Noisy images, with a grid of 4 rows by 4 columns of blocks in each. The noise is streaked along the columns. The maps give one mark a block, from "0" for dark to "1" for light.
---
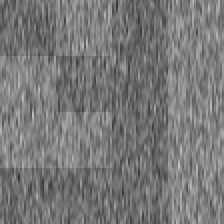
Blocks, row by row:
0101
1001
1101
0001
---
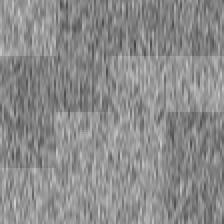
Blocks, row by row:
1000
0011
0110
1110
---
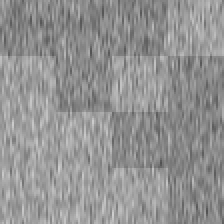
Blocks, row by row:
0001
1010
1100
1110
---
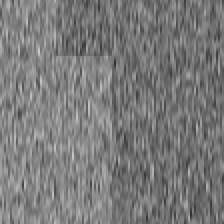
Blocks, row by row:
1000
1100
1100
1100
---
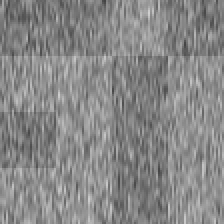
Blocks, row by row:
0010
1101
0101
1101
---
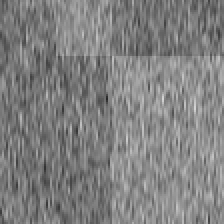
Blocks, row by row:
0100
0011
0011
0011
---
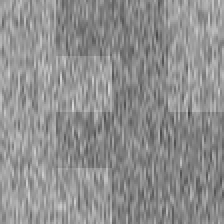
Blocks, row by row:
1001
1101
1000
1100
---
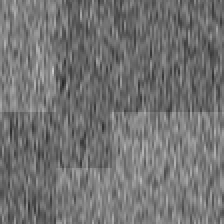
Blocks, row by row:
1000
1000
0011
0111
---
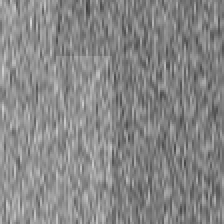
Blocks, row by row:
1000
1100
1100
1100
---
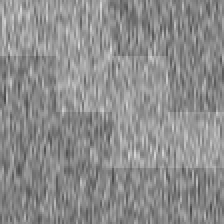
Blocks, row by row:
1100
0110
0011
0000
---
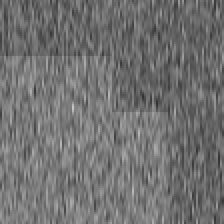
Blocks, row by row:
0000
1100
1110
1110
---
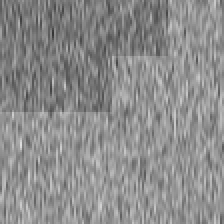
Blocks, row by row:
0001
0011
1111
1111
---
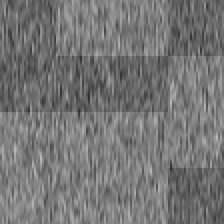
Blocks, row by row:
0110
0001
1111
1110
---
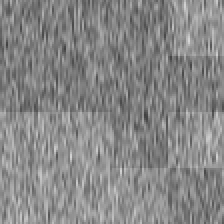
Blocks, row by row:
0001
0000
1101
1110
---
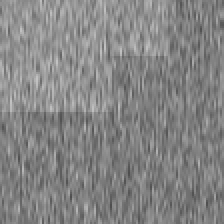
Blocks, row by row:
1110
1100
0000
0000
